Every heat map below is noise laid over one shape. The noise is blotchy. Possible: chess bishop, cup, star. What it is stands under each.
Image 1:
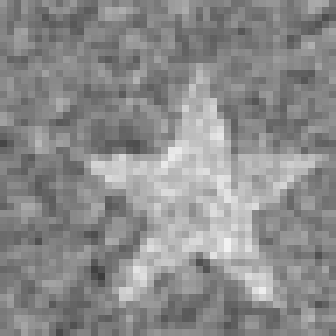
star
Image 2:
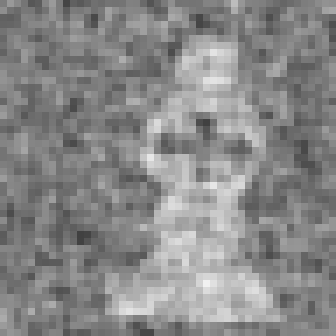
chess bishop
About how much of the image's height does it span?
nearly all
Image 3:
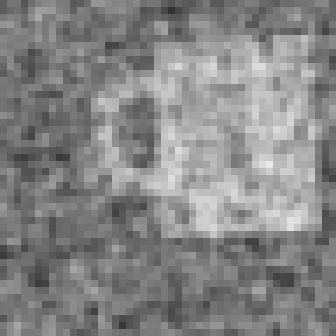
cup
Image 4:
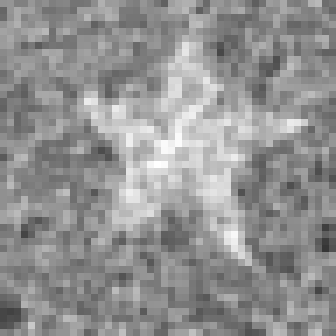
star
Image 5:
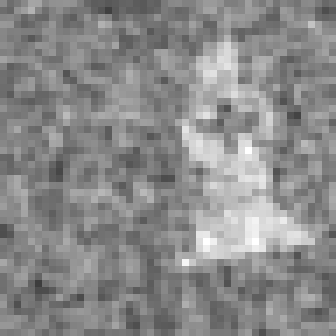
chess bishop
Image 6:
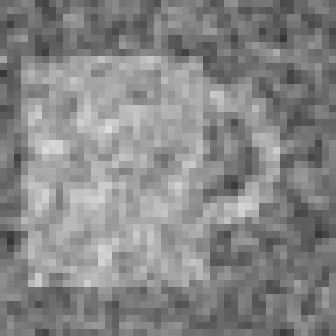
cup
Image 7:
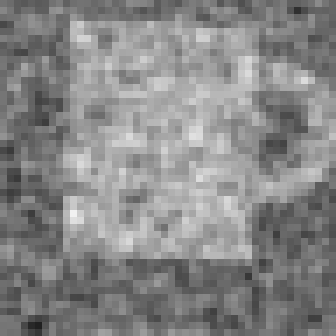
cup
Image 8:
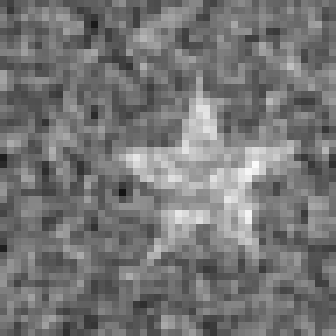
star
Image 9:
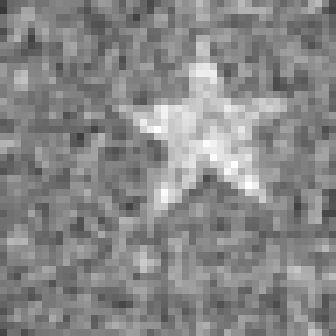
star
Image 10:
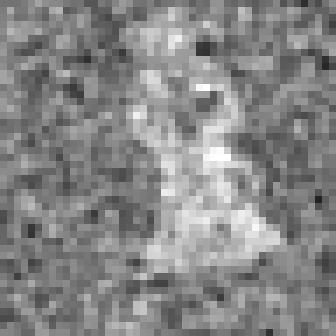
chess bishop
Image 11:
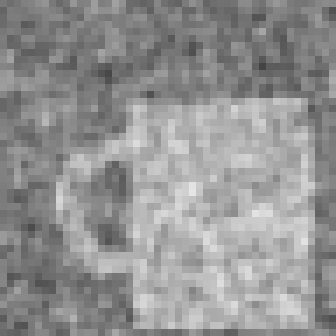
cup
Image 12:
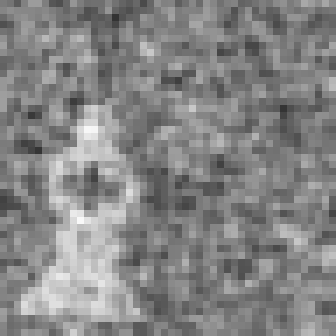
chess bishop
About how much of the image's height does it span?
two thirds
